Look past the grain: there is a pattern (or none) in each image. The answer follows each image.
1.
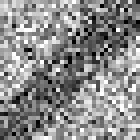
a diagonal band
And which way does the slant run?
bottom left to top right
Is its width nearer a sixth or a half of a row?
a half
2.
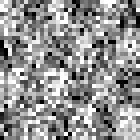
a checkerboard
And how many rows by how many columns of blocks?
4 by 6
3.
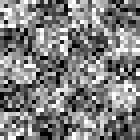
a checkerboard
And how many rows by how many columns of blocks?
5 by 4
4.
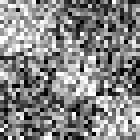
blocks along the diagonal
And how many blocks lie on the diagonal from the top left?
3
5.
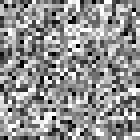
only noise
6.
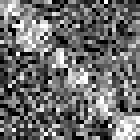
blocks along the diagonal
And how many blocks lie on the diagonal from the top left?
6
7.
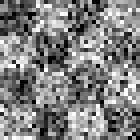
a checkerboard
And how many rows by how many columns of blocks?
4 by 4
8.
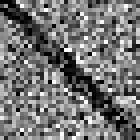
a diagonal band
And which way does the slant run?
top left to bottom right
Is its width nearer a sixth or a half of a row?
a sixth
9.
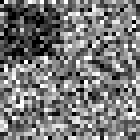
one block
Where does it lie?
top left
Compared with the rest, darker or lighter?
darker
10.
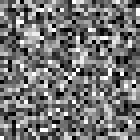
only noise
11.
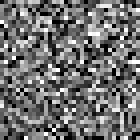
only noise
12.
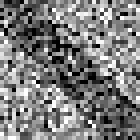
a diagonal band
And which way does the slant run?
top left to bottom right
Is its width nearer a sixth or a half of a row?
a half
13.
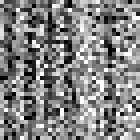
bands of columns
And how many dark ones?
5
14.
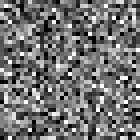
only noise
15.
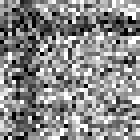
bands of rows crossing bands of columns
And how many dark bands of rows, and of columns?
1 and 1
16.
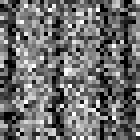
bands of columns
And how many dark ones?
4
